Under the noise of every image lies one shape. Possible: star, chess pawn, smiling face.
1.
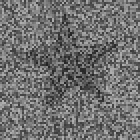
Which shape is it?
star
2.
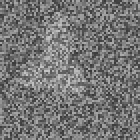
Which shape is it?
chess pawn
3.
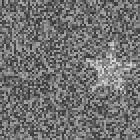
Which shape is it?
star
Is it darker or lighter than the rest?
lighter
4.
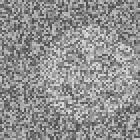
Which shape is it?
smiling face
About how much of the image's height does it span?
two thirds
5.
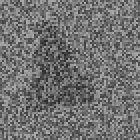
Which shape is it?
chess pawn
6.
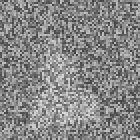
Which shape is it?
chess pawn
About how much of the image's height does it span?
two thirds
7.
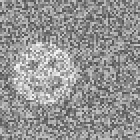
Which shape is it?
smiling face
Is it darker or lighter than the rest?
lighter
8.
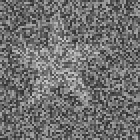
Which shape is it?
star
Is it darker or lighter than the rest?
lighter
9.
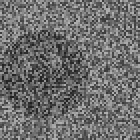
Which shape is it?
smiling face
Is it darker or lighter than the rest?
darker
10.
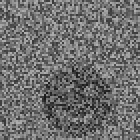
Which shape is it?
smiling face
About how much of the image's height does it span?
half
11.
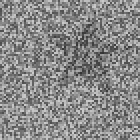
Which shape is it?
star
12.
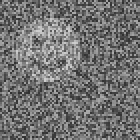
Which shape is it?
smiling face
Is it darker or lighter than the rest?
lighter
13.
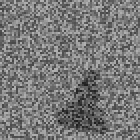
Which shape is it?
chess pawn
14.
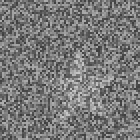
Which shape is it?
star
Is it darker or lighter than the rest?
lighter
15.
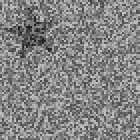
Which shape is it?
star
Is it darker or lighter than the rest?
darker
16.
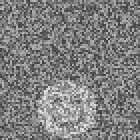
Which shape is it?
smiling face
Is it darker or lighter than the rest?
lighter
